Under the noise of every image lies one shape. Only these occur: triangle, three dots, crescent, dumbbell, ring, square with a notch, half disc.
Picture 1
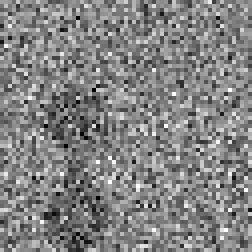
dumbbell
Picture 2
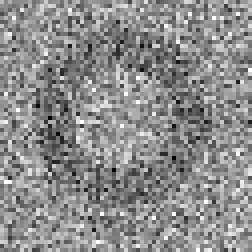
ring
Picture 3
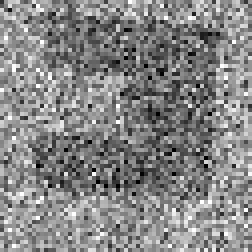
square with a notch
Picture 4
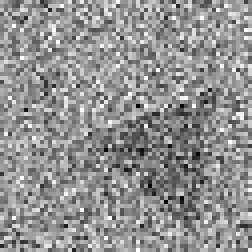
triangle
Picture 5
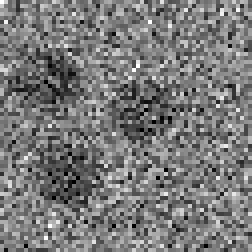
three dots
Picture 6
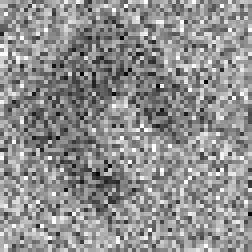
square with a notch
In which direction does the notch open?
down and right
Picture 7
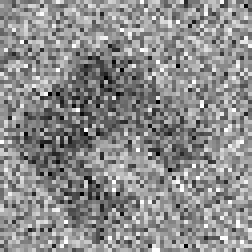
square with a notch
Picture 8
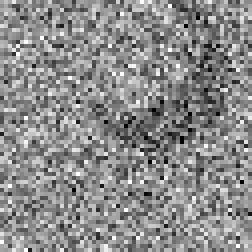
crescent
